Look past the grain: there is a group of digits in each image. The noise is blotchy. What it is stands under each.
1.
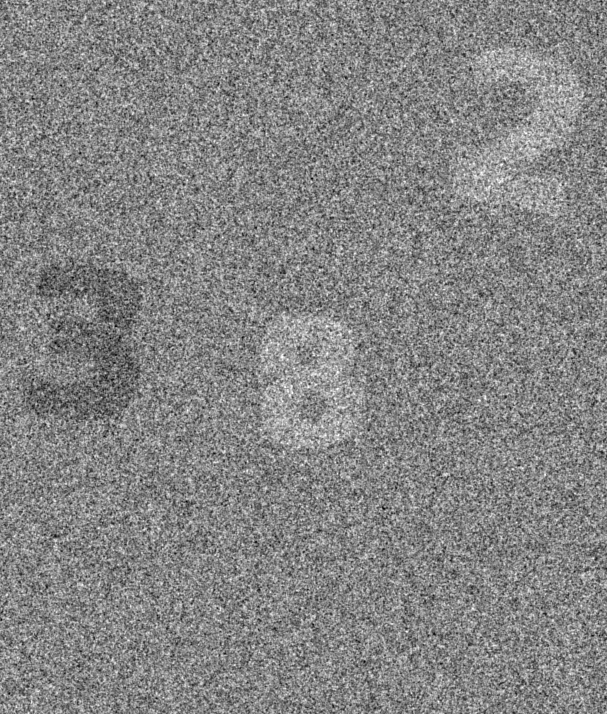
top right: light 2; middle left: dark 3; centre: light 8
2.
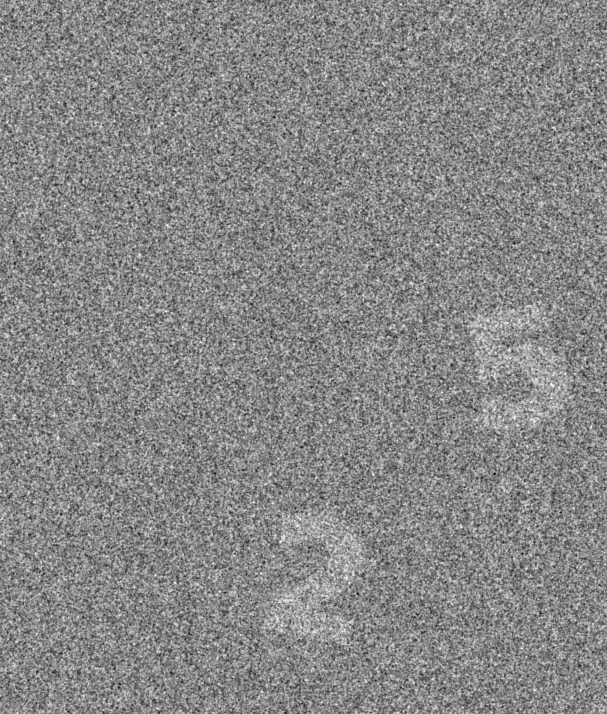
middle right: light 5; bottom middle: light 2
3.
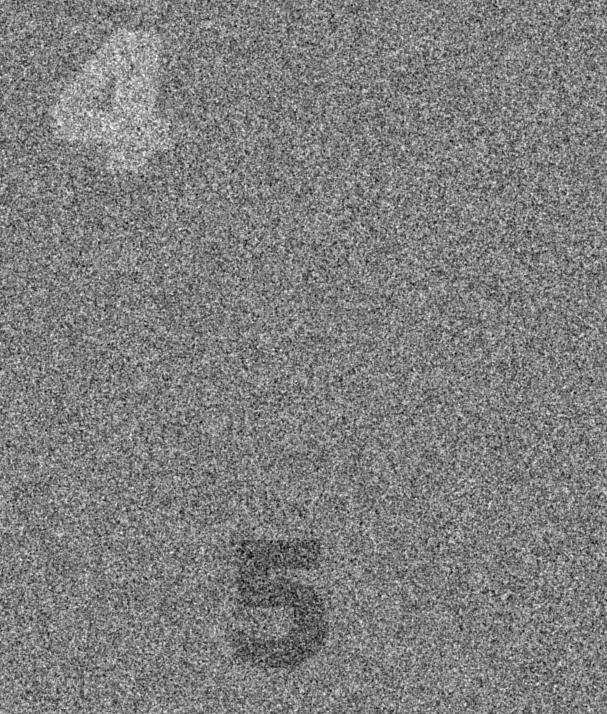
top left: light 4; bottom middle: dark 5
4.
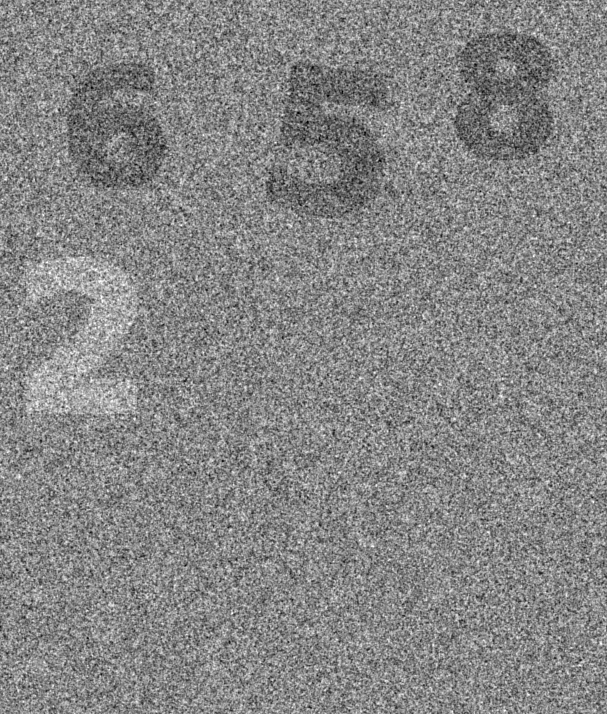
top left: dark 6; top middle: dark 5; top right: dark 8; middle left: light 2
